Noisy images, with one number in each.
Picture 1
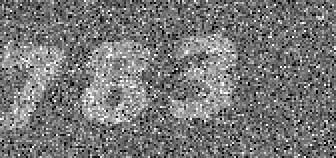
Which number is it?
783
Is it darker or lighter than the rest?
lighter
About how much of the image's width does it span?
two thirds
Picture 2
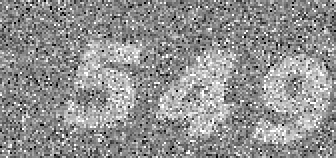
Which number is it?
549
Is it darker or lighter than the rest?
lighter
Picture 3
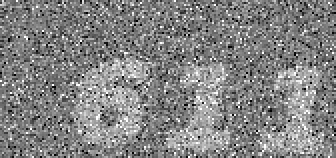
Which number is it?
611
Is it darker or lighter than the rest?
lighter
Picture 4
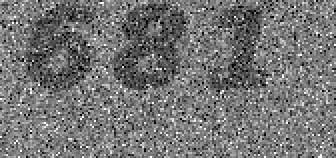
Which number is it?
681
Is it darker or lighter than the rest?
darker
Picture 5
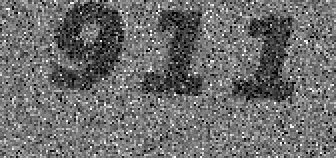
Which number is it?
911
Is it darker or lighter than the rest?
darker
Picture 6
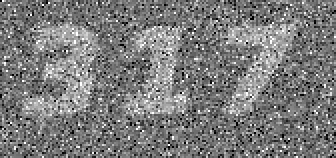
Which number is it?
317
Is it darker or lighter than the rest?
lighter
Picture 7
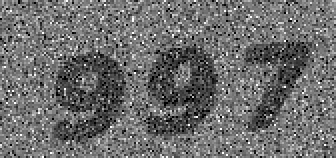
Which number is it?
997
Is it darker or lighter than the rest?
darker
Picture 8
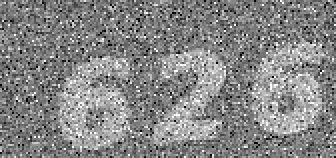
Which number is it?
626
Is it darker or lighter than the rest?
lighter
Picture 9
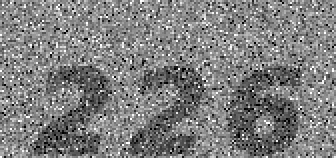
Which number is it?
226
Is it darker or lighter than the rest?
darker
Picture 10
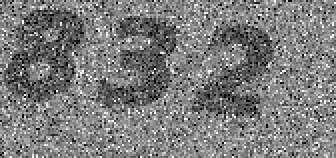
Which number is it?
832
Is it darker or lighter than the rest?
darker
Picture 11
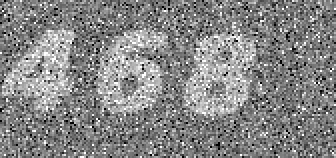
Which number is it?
468
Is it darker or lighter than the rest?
lighter
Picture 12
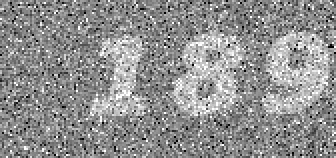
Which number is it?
189
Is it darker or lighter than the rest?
lighter
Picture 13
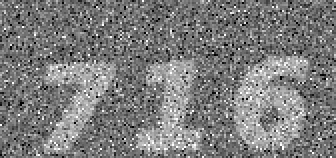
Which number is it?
716
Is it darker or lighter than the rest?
lighter
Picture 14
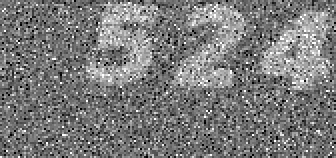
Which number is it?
524
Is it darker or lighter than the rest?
lighter
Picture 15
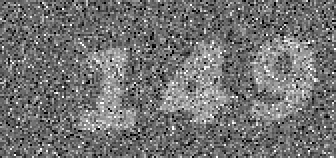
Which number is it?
149
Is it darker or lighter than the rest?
lighter
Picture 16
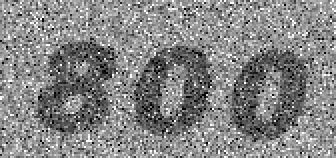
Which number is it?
800
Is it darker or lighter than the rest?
darker
